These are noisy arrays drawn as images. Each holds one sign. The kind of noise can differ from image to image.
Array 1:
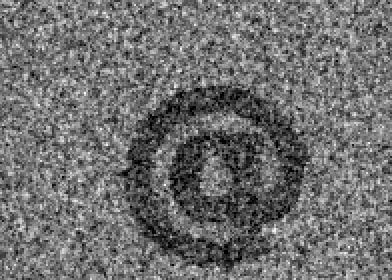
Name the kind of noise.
blotchy
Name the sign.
at sign
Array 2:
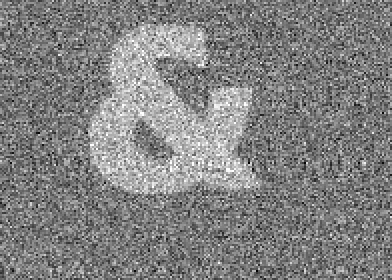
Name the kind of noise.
low rank plus noise
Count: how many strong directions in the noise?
three or four
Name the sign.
ampersand
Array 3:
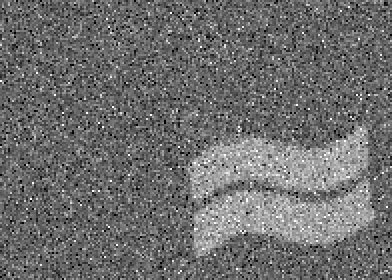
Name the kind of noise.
heavy tails
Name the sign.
approximately sign
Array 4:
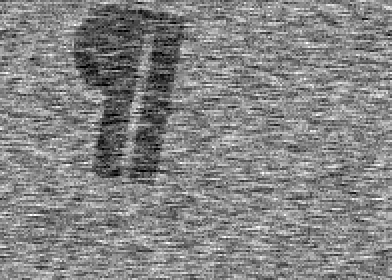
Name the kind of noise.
streaked along the rows
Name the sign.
pilcrow
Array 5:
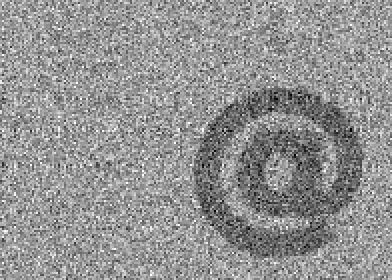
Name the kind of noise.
low rank plus noise
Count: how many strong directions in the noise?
one
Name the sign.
at sign
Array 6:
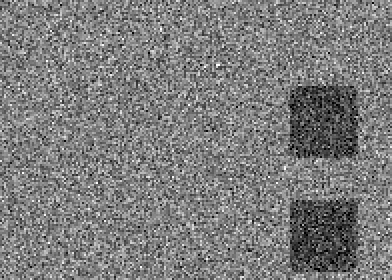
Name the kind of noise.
independent entries
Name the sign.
colon
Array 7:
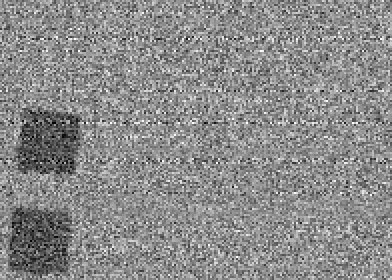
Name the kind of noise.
rows of uneven size
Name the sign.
colon
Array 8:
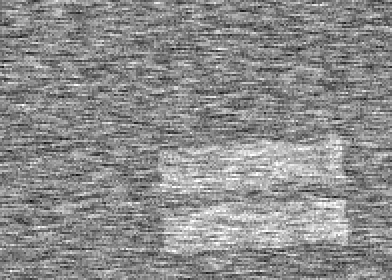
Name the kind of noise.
streaked along the rows
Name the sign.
equals sign
